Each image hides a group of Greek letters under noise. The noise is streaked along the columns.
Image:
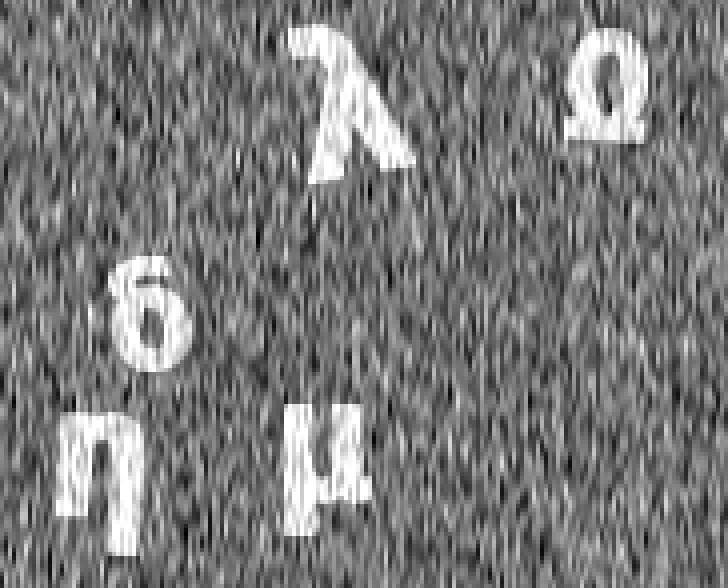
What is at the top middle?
lambda
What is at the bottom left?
eta
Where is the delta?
middle left
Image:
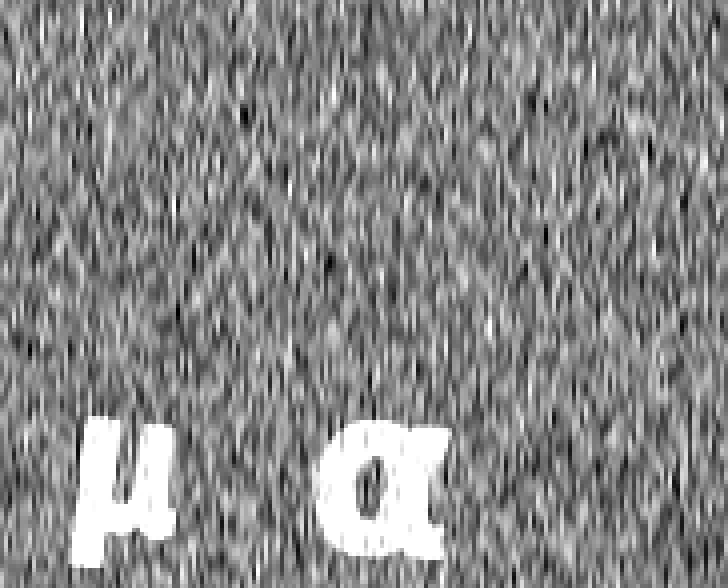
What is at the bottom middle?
alpha
